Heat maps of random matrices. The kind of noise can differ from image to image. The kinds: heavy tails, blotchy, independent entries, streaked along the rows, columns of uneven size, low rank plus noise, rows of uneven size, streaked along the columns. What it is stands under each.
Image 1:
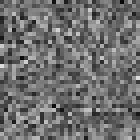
low rank plus noise
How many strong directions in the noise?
five to eight
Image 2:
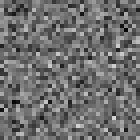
independent entries
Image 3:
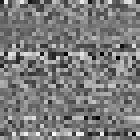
rows of uneven size
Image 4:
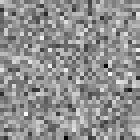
independent entries
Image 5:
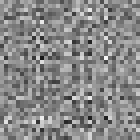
low rank plus noise
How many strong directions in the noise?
two
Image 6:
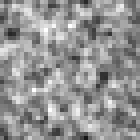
blotchy
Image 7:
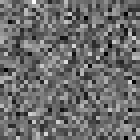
independent entries
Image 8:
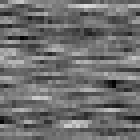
streaked along the rows
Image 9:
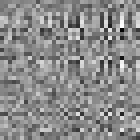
low rank plus noise
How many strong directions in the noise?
one
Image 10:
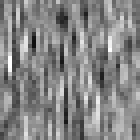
streaked along the columns
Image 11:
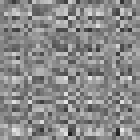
low rank plus noise
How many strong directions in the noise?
one
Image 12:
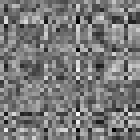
low rank plus noise
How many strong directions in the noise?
one
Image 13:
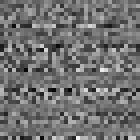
rows of uneven size
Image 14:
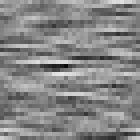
streaked along the rows
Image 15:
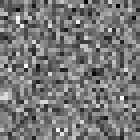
independent entries
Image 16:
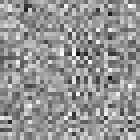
low rank plus noise
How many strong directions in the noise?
two
